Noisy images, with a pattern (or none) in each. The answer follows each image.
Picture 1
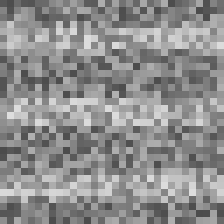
horizontal stripes
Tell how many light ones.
3
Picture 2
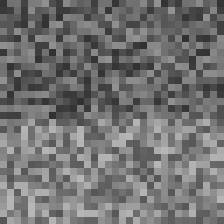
a sharp edge
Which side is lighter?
bottom
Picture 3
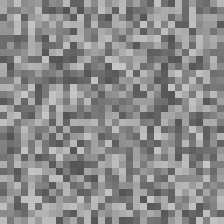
only noise
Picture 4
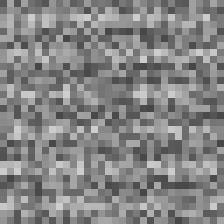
horizontal stripes
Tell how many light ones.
6
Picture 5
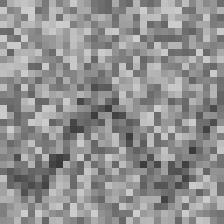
a wavy band
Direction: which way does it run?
left to right
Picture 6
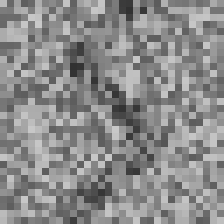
a wavy band
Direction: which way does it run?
top to bottom
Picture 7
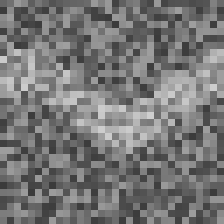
a wavy band
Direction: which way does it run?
left to right
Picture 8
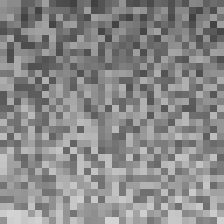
a smooth slope
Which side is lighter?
bottom
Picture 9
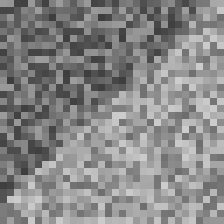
a sharp edge
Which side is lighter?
bottom right
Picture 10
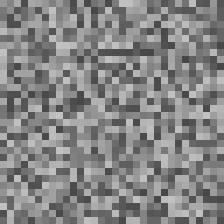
only noise
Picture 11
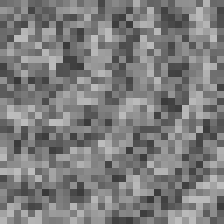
rings round one point
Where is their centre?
top left
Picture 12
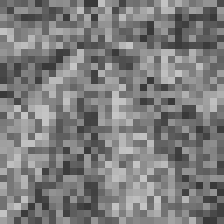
spokes from one point
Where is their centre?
top middle
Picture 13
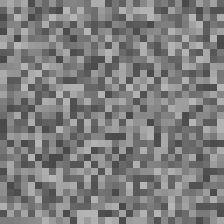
only noise
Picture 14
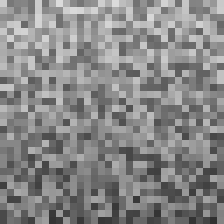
a smooth slope
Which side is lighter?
top
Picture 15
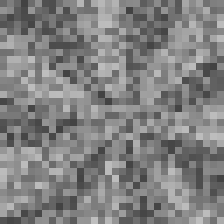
spokes from one point
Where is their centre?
centre
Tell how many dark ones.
7
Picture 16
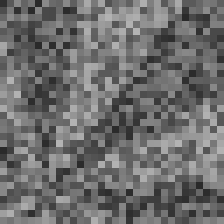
spokes from one point
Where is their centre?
bottom left
